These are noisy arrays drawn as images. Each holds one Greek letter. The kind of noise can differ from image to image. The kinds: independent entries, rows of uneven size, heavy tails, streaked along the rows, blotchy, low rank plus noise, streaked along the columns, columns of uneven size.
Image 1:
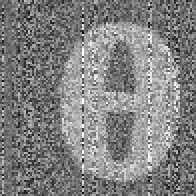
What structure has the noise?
columns of uneven size
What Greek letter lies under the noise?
theta
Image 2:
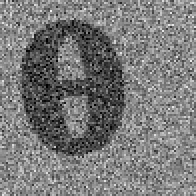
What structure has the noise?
independent entries
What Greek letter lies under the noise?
theta
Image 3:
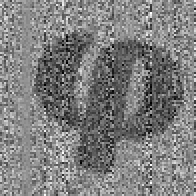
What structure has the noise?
columns of uneven size
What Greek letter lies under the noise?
phi
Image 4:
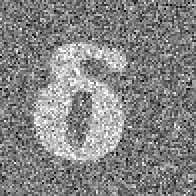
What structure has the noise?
independent entries
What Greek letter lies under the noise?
delta
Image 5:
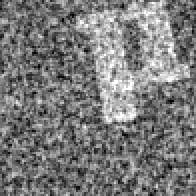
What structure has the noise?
blotchy
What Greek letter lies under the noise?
mu
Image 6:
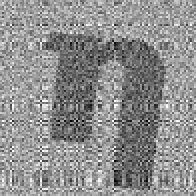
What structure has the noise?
low rank plus noise
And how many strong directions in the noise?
one
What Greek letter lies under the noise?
eta
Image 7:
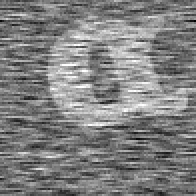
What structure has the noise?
streaked along the rows
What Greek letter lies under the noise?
alpha
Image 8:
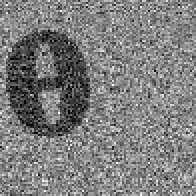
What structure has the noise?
low rank plus noise
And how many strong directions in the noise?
five to eight
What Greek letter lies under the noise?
theta
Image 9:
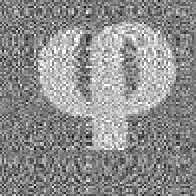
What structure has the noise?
low rank plus noise
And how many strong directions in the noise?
two
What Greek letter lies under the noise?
phi
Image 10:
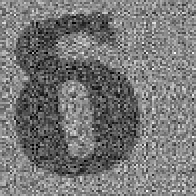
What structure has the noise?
low rank plus noise
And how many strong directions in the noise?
three or four
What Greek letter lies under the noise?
delta
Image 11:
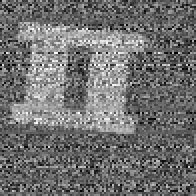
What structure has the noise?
rows of uneven size
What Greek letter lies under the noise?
pi
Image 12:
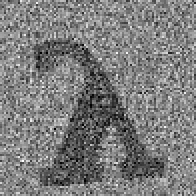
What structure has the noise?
low rank plus noise
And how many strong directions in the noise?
five to eight
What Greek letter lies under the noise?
lambda
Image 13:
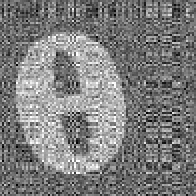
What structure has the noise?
low rank plus noise
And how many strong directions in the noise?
one
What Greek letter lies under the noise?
theta
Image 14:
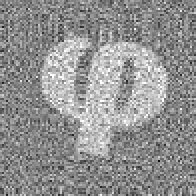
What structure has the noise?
low rank plus noise
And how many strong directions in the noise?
three or four
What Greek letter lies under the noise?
phi
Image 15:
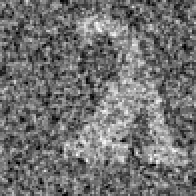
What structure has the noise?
blotchy
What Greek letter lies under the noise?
lambda
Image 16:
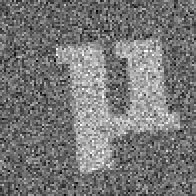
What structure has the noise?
independent entries
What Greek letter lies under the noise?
mu
